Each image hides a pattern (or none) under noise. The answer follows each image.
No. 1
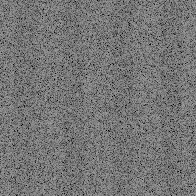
vertical stripes
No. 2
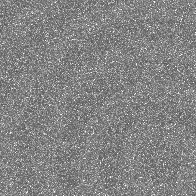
rings round one point
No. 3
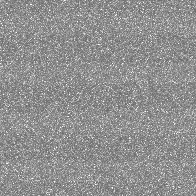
horizontal stripes
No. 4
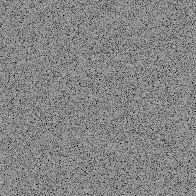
only noise
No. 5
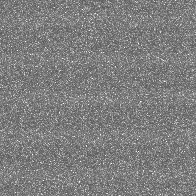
horizontal stripes
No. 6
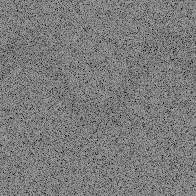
a wavy band
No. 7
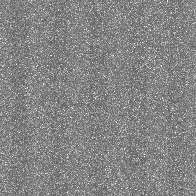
vertical stripes
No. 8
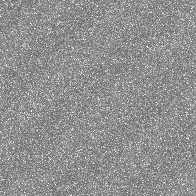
diagonal stripes
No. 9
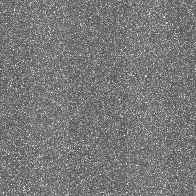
vertical stripes
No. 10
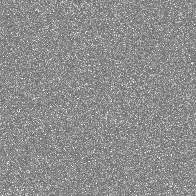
only noise
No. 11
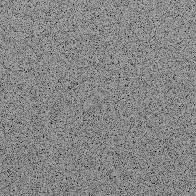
a smooth slope
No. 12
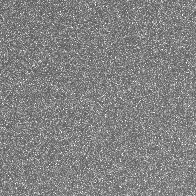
a smooth slope
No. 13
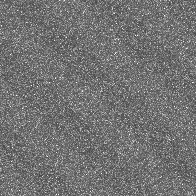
diagonal stripes
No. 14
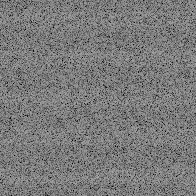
horizontal stripes
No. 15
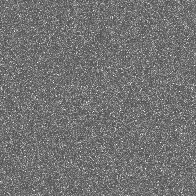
only noise
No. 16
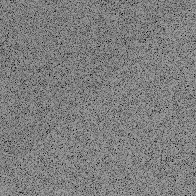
a sharp edge
